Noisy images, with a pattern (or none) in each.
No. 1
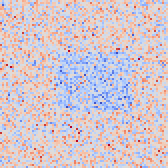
one block
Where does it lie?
centre
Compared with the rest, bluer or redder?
bluer
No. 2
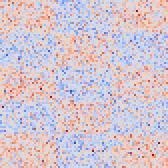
a checkerboard
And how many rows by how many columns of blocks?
5 by 3
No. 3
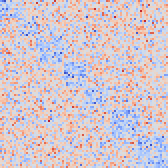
blocks along the diagonal
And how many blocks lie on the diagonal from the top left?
7
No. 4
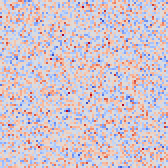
only noise
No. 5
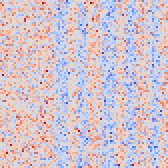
bands of columns
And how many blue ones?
5
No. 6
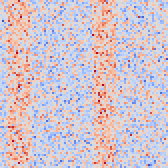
bands of columns
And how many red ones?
2
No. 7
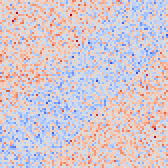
a diagonal band
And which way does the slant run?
bottom left to top right
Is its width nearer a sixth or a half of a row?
a half
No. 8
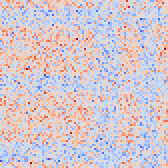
bands of rows crossing bands of columns
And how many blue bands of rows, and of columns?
3 and 2
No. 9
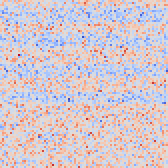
bands of rows
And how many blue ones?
4
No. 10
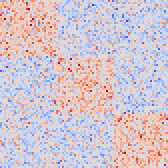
blocks along the diagonal
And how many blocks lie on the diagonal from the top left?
3
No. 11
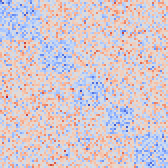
blocks along the diagonal
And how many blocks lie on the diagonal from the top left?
5
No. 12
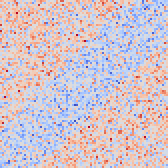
a diagonal band
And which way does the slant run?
bottom left to top right
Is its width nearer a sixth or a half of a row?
a half
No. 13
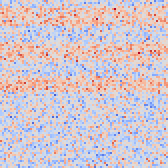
bands of rows
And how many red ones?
3
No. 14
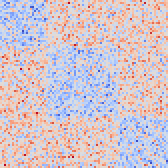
blocks along the diagonal
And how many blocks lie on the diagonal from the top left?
3
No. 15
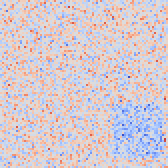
one block
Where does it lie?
bottom right
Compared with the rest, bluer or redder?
bluer
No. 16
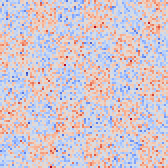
a checkerboard
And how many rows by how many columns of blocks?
5 by 6
